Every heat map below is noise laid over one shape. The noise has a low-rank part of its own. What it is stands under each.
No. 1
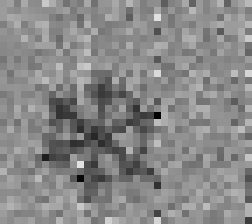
snowflake
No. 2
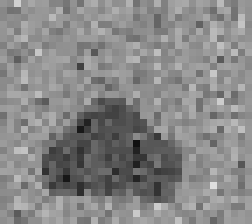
cloud
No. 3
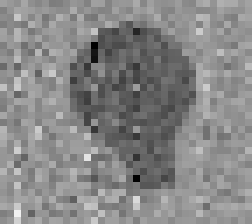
light bulb
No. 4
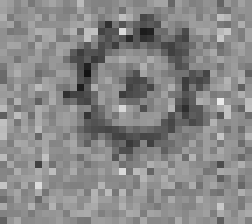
gear
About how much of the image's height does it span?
two thirds
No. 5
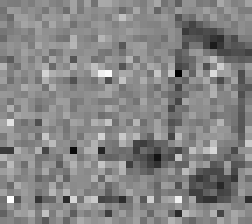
pair of musical notes
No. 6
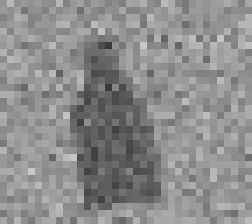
bottle
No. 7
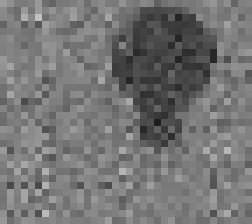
light bulb
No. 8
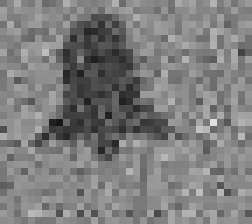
bell
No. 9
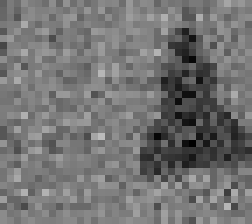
chess pawn
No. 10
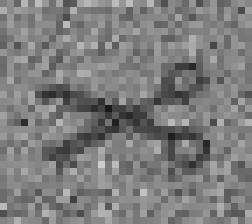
pair of scissors
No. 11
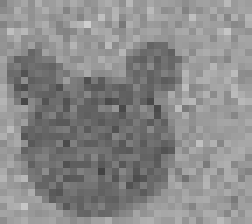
bear's head
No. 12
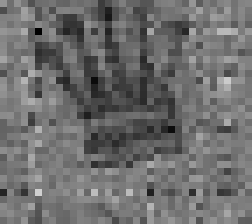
chess queen
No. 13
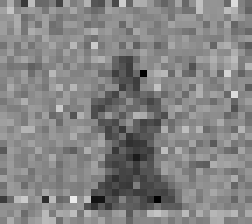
chess bishop
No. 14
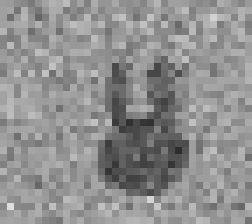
rabbit's head
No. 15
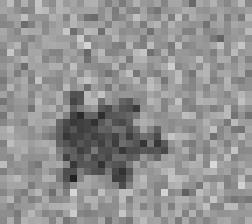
turtle
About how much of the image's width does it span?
half
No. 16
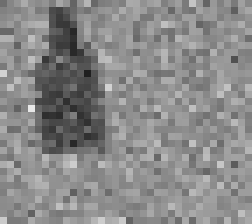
bottle
